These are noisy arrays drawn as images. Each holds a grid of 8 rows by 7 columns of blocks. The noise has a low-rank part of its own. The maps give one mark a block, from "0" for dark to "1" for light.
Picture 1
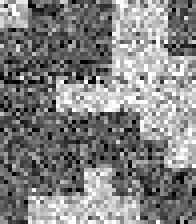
1000110
0000110
0000111
0011111
0000011
0000001
0001000
0111100
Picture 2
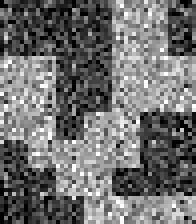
0000110
0000110
1100111
1100111
1101100
0111100
0011000
0001111
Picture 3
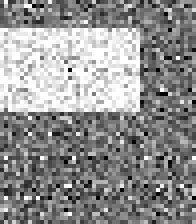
0000000
1111100
1111100
1111100
0000000
0000000
0000000
0000000
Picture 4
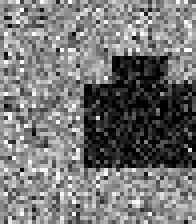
1111111
1111111
1111001
1110000
1110000
1110000
1111111
1111111
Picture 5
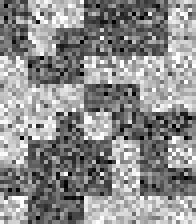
0110001
0100001
1001111
1110011
1101000
1000101
0000100
1001111
